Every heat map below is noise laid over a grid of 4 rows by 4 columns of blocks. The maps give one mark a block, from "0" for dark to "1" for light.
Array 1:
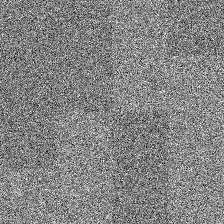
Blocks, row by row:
0 0 1 0
0 0 1 1
0 1 0 1
1 1 0 1
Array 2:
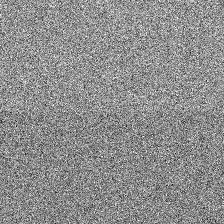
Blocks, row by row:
1 1 1 1
1 1 1 1
0 0 0 0
0 0 0 0
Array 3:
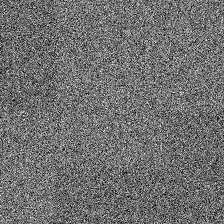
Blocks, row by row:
0 1 1 1
0 1 1 1
1 1 1 0
1 0 0 0
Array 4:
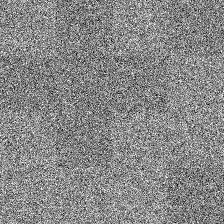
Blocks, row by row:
1 0 1 0
0 0 0 1
1 0 1 1
1 1 1 0
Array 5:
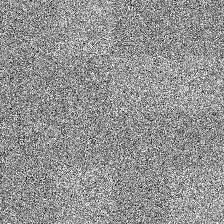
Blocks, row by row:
0 1 0 0
0 0 1 1
0 0 0 0
0 1 0 1
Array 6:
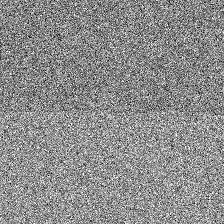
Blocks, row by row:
0 0 0 0
0 0 0 0
1 1 1 1
1 1 1 1
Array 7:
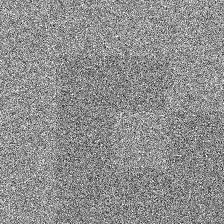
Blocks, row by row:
1 1 1 1
1 0 0 1
1 0 1 0
1 0 0 0
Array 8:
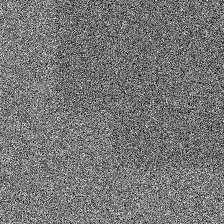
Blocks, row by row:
1 0 0 0
1 0 0 0
1 1 0 0
1 1 1 1
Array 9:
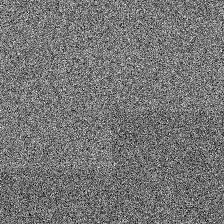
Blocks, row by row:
1 1 1 1
1 1 1 1
1 1 0 0
0 0 0 0
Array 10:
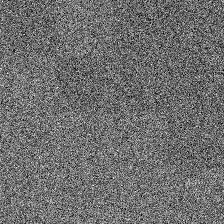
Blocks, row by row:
0 1 0 0
1 0 0 0
1 1 1 0
1 1 1 1
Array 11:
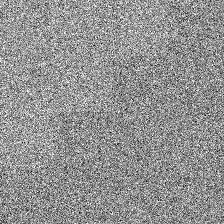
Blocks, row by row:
1 1 1 0
1 1 0 0
1 0 0 0
0 0 0 0
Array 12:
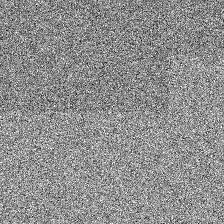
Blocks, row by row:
0 0 0 0
0 0 0 1
1 1 1 1
1 1 1 1
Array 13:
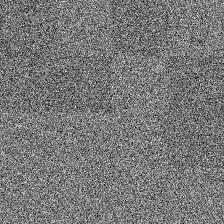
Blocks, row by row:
0 1 0 1
0 0 1 0
1 1 1 0
1 1 1 1
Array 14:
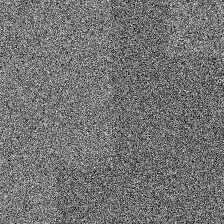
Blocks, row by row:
1 1 0 1
1 1 0 0
1 1 0 0
1 0 0 0
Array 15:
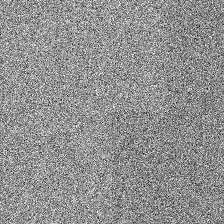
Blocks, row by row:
1 1 1 0
1 1 1 0
1 1 0 0
1 1 0 0
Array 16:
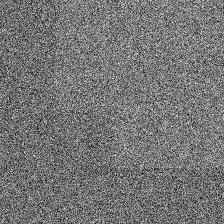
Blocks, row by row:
0 1 1 1
0 1 1 1
0 0 1 1
0 0 0 0
